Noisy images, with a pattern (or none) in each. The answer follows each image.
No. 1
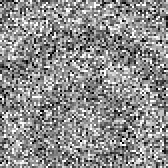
rings round one point
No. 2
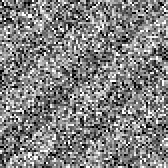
diagonal stripes
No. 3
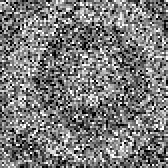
rings round one point
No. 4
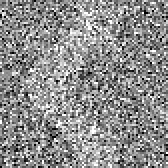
a wavy band
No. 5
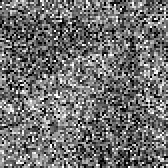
spokes from one point
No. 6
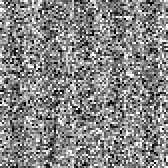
vertical stripes
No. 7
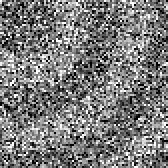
rings round one point
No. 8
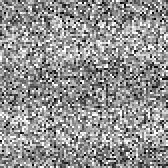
horizontal stripes
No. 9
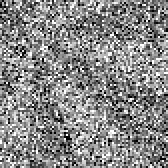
spokes from one point
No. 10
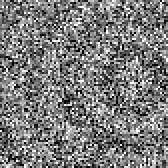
rings round one point
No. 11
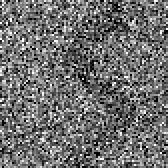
a wavy band
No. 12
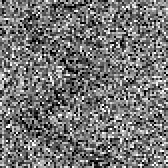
a wavy band
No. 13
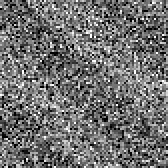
diagonal stripes
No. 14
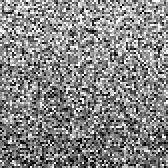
a smooth slope
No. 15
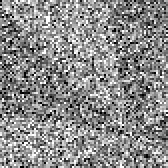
spokes from one point
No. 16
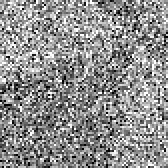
spokes from one point
